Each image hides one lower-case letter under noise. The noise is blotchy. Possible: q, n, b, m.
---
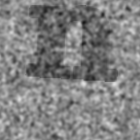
dark n
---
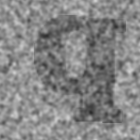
dark q
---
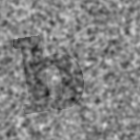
dark b
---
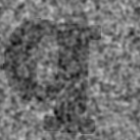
dark q
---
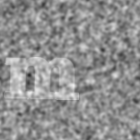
light m
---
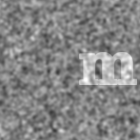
light m, middle right
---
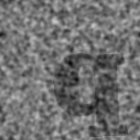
dark q
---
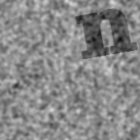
dark n, top right
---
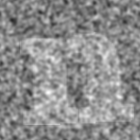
light n
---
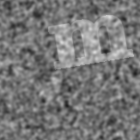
light m
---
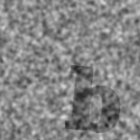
dark b
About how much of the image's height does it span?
half
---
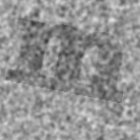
dark m
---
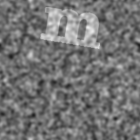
light m, top middle
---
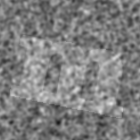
light m
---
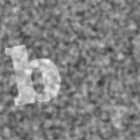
light b, middle left
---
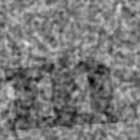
dark m
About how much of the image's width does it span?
nearly all
